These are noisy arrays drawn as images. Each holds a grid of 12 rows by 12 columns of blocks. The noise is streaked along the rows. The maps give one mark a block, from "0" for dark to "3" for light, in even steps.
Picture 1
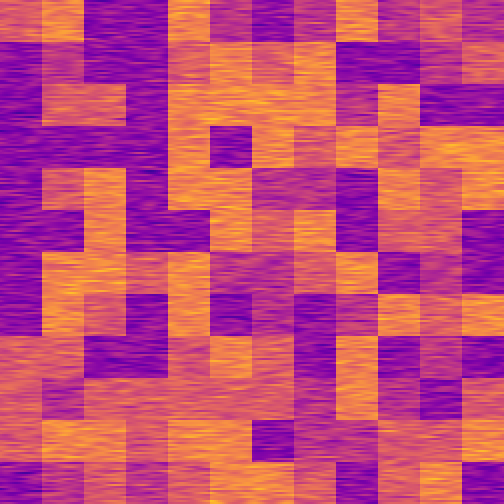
2 3 0 0 3 1 0 1 3 1 2 1
0 1 0 0 2 3 2 3 0 0 1 2
0 2 2 0 3 3 3 3 1 3 0 0
0 0 0 0 3 0 3 2 3 2 3 3
0 2 3 0 3 3 1 1 0 3 2 3
0 0 3 0 0 3 2 3 0 2 2 0
0 3 3 2 3 1 1 2 3 0 1 0
0 3 2 0 3 0 1 0 1 3 2 3
2 2 0 0 2 3 2 0 3 0 1 0
2 1 2 2 2 2 2 1 3 1 0 2
2 3 3 2 3 3 0 1 1 2 2 3
0 1 2 1 2 3 3 2 0 2 3 0
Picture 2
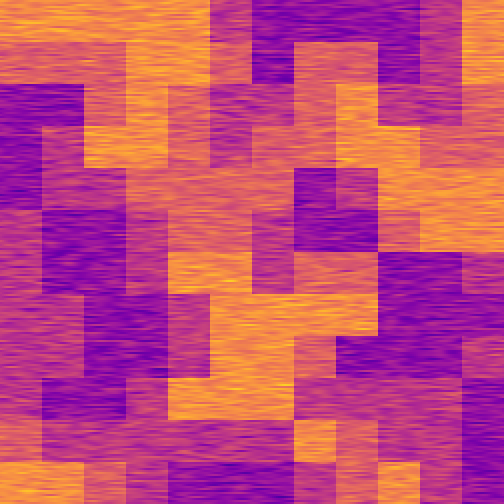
3 3 3 3 3 1 0 0 0 0 1 3
2 2 2 3 3 2 0 2 2 0 1 3
0 0 2 3 2 1 1 2 3 1 1 2
0 1 3 3 2 1 2 2 3 3 2 2
0 1 1 2 2 2 2 0 1 3 3 3
1 0 0 1 2 2 1 0 0 2 3 3
1 0 0 1 3 3 1 2 2 0 0 1
1 1 0 0 1 3 3 3 3 0 0 0
1 1 0 0 1 3 3 2 0 0 0 1
1 0 0 1 3 3 3 1 1 1 1 0
2 1 1 1 1 1 1 3 2 1 1 0
3 3 2 1 0 0 0 1 2 3 1 0
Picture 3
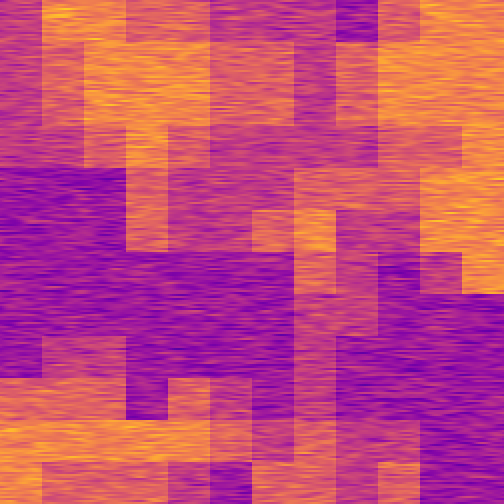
1 3 3 2 2 1 1 1 0 2 3 3
1 2 3 3 3 2 2 1 2 3 3 3
1 2 3 3 3 2 2 1 2 3 3 3
1 1 2 3 2 1 1 1 1 2 2 3
0 0 0 2 1 1 1 2 2 2 3 3
0 0 0 2 1 1 2 3 1 1 3 3
0 0 0 0 0 0 0 2 1 0 1 3
0 0 0 0 0 0 0 1 1 0 0 0
0 1 1 0 0 0 0 1 0 0 0 0
2 2 2 0 2 1 0 1 0 0 0 0
3 3 3 3 3 2 1 2 1 1 0 0
3 2 2 2 1 0 2 2 1 2 0 0
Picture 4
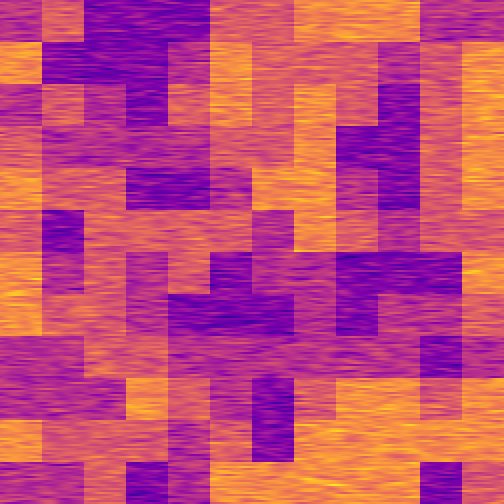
1 2 0 0 0 2 2 3 3 3 1 1
3 0 0 0 1 3 2 2 2 1 2 3
1 2 1 0 2 3 2 3 2 0 2 3
2 1 1 1 1 2 2 3 0 0 2 3
3 2 2 0 0 1 3 3 1 0 2 3
2 0 2 2 2 2 1 3 2 1 2 2
3 1 2 1 2 0 1 1 0 0 0 3
3 2 2 1 0 0 0 1 0 1 1 2
1 1 2 2 1 1 1 1 1 1 0 1
1 1 1 3 2 1 0 2 3 3 2 3
3 2 2 2 1 2 0 3 3 3 3 3
1 1 2 0 1 3 3 3 3 3 0 2
